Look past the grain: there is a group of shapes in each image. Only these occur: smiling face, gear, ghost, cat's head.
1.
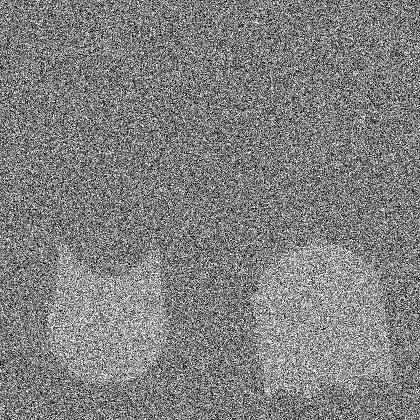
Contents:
bottom left: cat's head; bottom right: ghost
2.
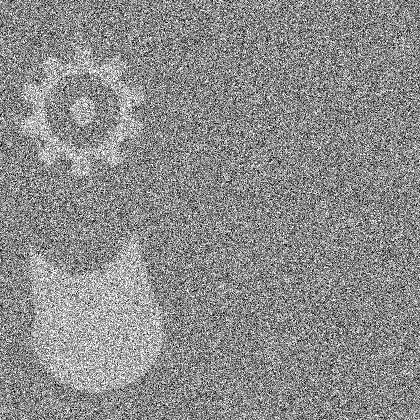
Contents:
top left: gear; bottom left: cat's head
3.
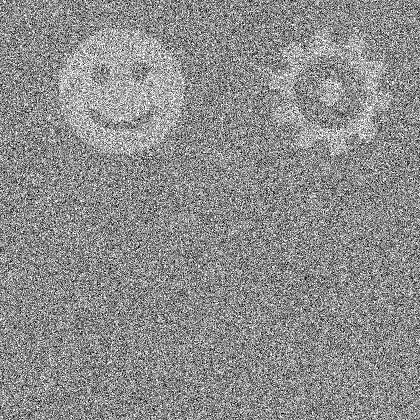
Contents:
top left: smiling face; top right: gear
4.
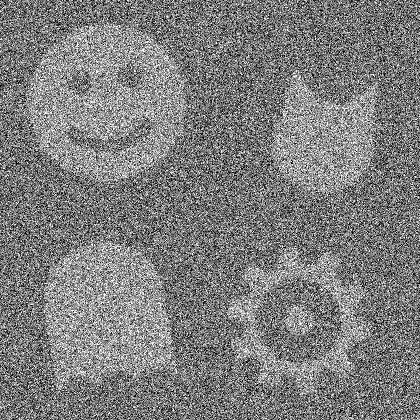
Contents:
top left: smiling face; top right: cat's head; bottom left: ghost; bottom right: gear
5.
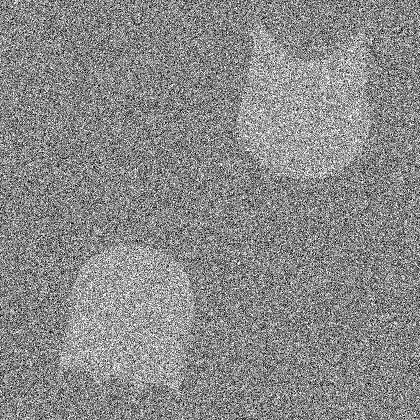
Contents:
top right: cat's head; bottom left: ghost
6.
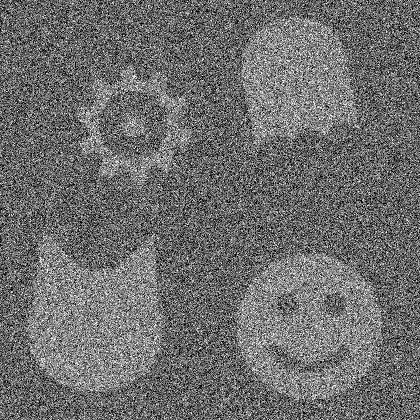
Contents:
top left: gear; top right: ghost; bottom left: cat's head; bottom right: smiling face
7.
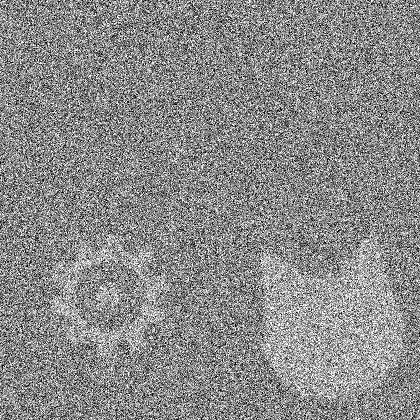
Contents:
bottom left: gear; bottom right: cat's head
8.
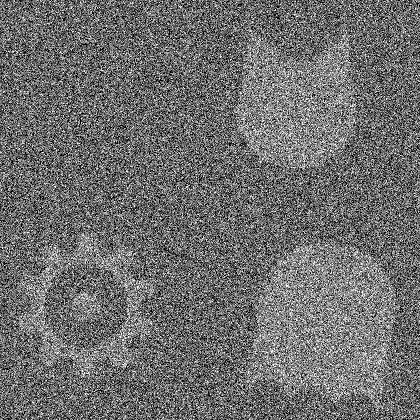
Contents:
top right: cat's head; bottom left: gear; bottom right: ghost
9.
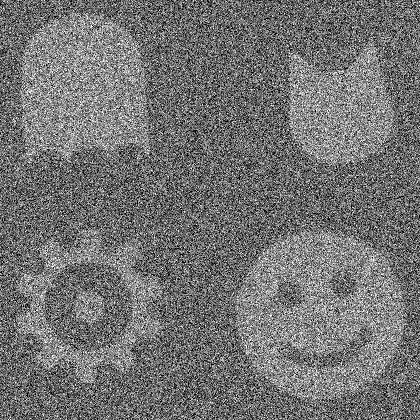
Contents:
top left: ghost; top right: cat's head; bottom left: gear; bottom right: smiling face
